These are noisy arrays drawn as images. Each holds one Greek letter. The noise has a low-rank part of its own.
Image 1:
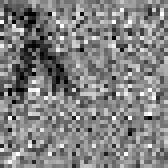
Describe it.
dark lambda
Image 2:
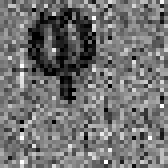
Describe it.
dark phi
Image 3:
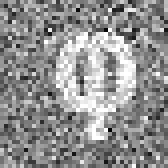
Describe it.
light phi
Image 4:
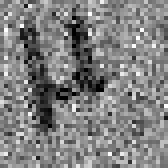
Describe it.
dark mu
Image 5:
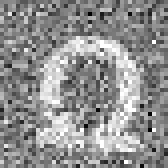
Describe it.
light omega
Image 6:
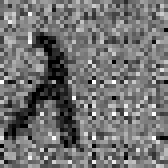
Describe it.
dark lambda
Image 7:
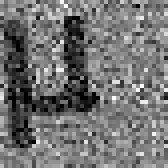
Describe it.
dark mu
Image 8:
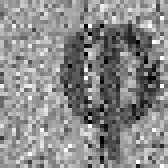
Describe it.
dark phi
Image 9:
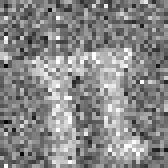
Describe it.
light pi
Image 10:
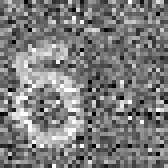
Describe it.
light delta
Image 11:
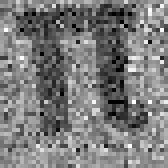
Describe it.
dark pi
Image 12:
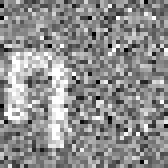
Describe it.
light eta
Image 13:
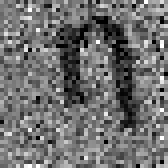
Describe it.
dark eta
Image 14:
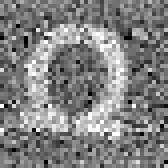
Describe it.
light omega
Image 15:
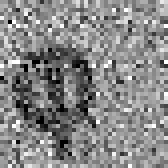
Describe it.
dark phi
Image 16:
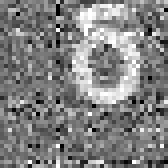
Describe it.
light delta
